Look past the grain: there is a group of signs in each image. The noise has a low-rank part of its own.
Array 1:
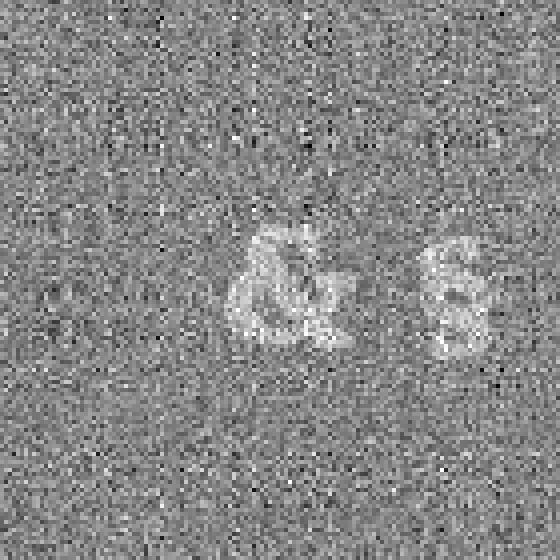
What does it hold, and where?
centre: ampersand; middle right: section sign
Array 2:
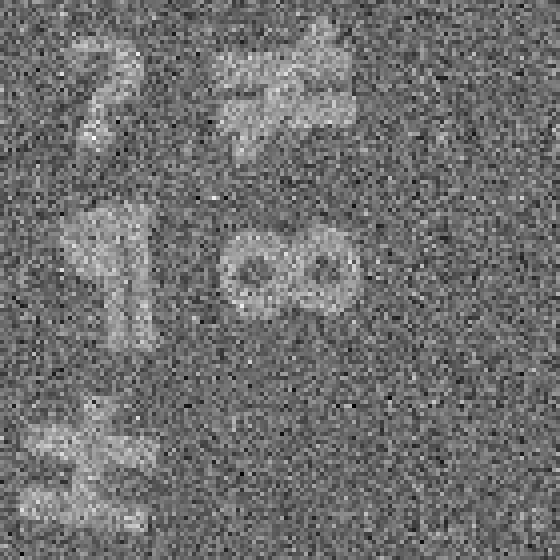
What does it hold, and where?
top left: question mark; top middle: not-equal sign; middle left: pilcrow; centre: infinity sign; bottom left: plus-minus sign
